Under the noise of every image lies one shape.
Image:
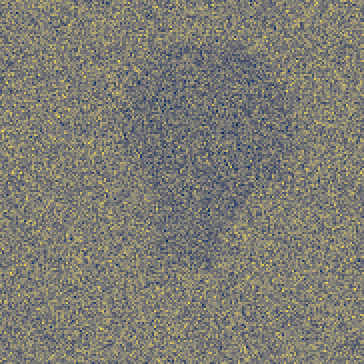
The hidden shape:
light bulb
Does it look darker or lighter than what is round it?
darker
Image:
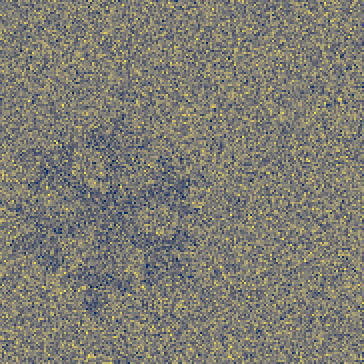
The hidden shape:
snowflake
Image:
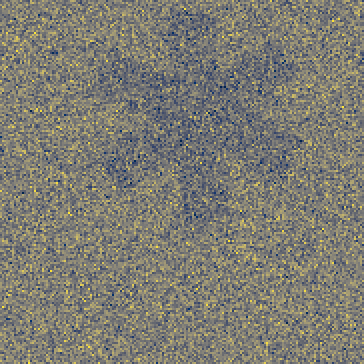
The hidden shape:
asterisk
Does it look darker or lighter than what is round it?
darker
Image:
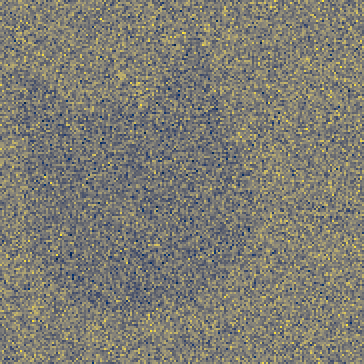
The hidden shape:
cat's head
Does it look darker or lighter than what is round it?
darker
